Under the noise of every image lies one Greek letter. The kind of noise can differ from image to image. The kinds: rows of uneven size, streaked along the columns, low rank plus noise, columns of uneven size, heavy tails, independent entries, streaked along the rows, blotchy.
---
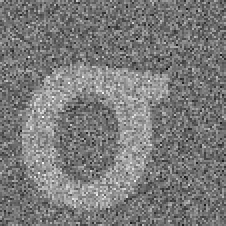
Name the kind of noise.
independent entries
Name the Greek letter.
sigma
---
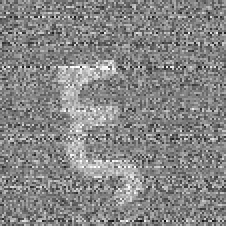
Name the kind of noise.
rows of uneven size
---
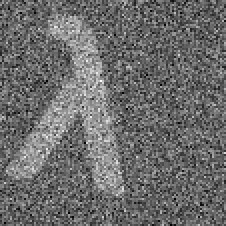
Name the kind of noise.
independent entries
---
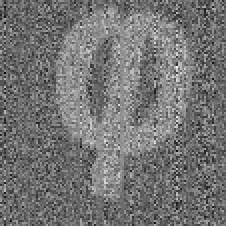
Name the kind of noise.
columns of uneven size
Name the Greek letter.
phi
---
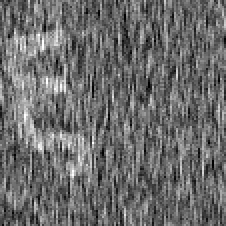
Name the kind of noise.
streaked along the columns
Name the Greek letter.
xi
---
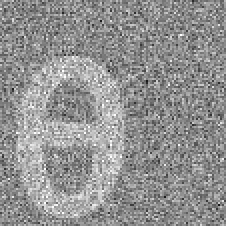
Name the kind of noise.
low rank plus noise
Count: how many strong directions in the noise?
five to eight
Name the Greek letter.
theta
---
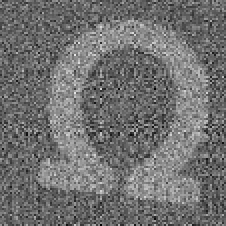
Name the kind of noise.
low rank plus noise
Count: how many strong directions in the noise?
two
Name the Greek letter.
omega
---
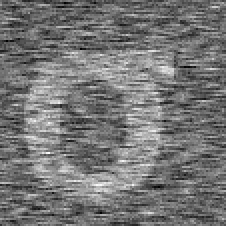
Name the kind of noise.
streaked along the rows
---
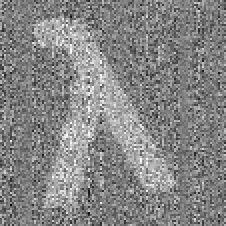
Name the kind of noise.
columns of uneven size
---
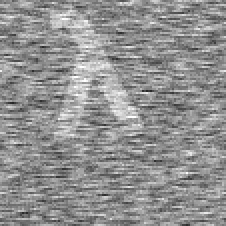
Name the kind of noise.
streaked along the rows
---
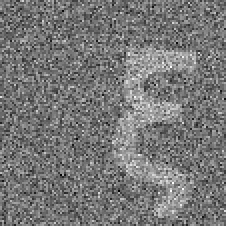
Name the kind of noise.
independent entries
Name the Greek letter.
xi
